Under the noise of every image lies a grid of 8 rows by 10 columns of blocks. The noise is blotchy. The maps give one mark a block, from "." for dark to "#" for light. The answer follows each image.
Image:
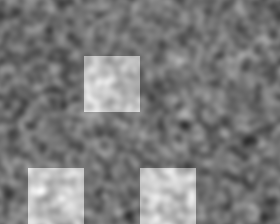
. . . . . . . . . .
. . . . . . . . . .
. . . # # . . . . .
. . . # # . . . . .
. . . . . . . . . .
. . . . . . . . . .
. # # . . # # . . .
. # # . . # # . . .
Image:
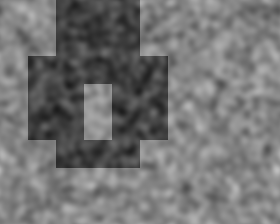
# # . . . # # # # #
# # . . . # # # # #
# . . . . . # # # #
# . . # . . # # # #
# . . # . . # # # #
# # . . . # # # # #
# # # # # # # # # #
# # # # # # # # # #
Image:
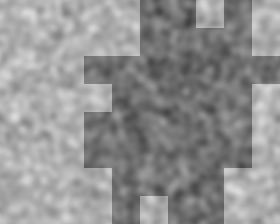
# # # # # . . # . #
# # # # # . . . . #
# # # . . . . . . .
# # # # . . . . . #
# # # . . . . . . #
# # # . . . . . . #
# # # # . . . . # #
# # # # . # . . # #
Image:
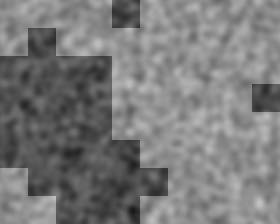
# # # # . # # # # #
# . # # # # # # # #
. . . . # # # # # #
. . . . # # # # # .
. . . . # # # # # #
. . . . . # # # # #
# . . . . . # # # #
# # . . . # # # # #
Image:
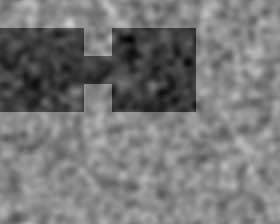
# # # # # # # # # #
. . . # . . . # # #
. . . . . . . # # #
. . . # . . . # # #
# # # # # # # # # #
# # # # # # # # # #
# # # # # # # # # #
# # # # # # # # # #
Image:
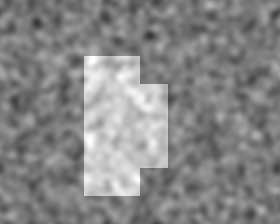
. . . . . . . . . .
. . . . . . . . . .
. . . # # . . . . .
. . . # # # . . . .
. . . # # # . . . .
. . . # # # . . . .
. . . # # . . . . .
. . . . . . . . . .
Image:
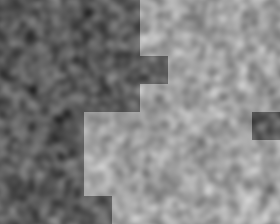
. . . . . # # # # #
. . . . . # # # # #
. . . . . . # # # #
. . . . . # # # # #
. . . # # # # # # .
. . . # # # # # # #
. . . # # # # # # #
. . . . # # # # # #
